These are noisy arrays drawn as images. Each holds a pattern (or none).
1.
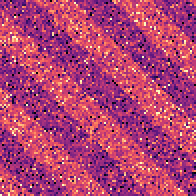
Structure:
diagonal stripes
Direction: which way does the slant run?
top left to bottom right
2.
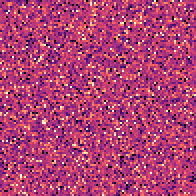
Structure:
only noise
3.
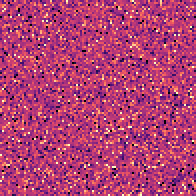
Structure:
only noise
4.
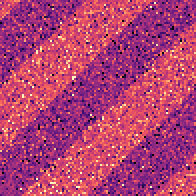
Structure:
diagonal stripes
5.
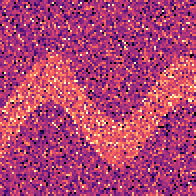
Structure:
a wavy band
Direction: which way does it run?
left to right
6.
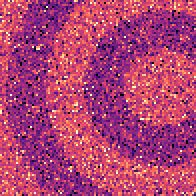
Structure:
rings round one point
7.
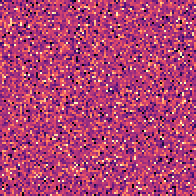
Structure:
only noise
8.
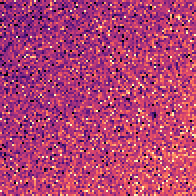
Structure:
a smooth slope
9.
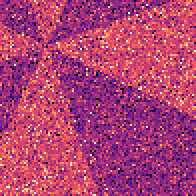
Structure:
spokes from one point
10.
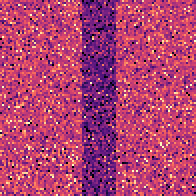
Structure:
one vertical stripe
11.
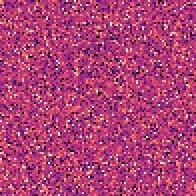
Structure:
only noise
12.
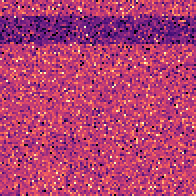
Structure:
one horizontal stripe
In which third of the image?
top
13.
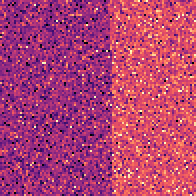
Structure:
a sharp edge
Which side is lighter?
right
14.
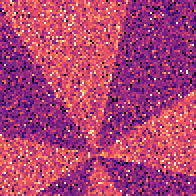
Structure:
spokes from one point
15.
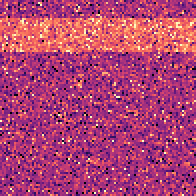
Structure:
one horizontal stripe
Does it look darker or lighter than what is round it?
lighter
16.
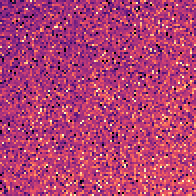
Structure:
a smooth slope
